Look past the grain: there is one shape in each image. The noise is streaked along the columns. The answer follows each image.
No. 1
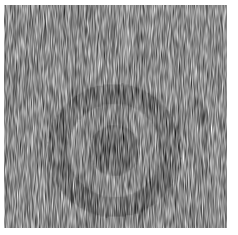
bullseye
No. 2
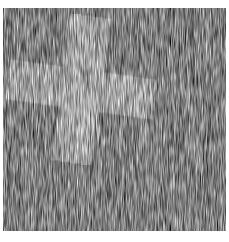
cross
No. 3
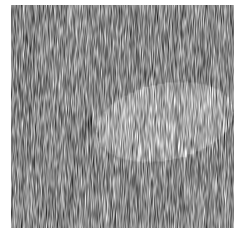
ellipse
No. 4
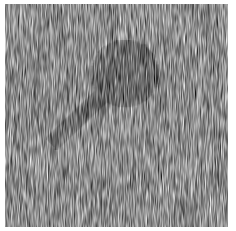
lollipop
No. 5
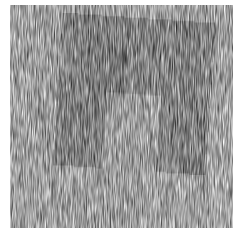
square with a notch
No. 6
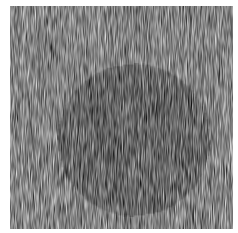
disc
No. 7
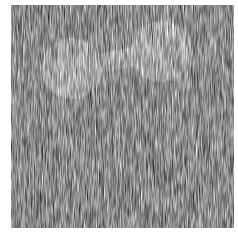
dumbbell
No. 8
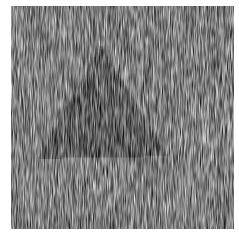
triangle
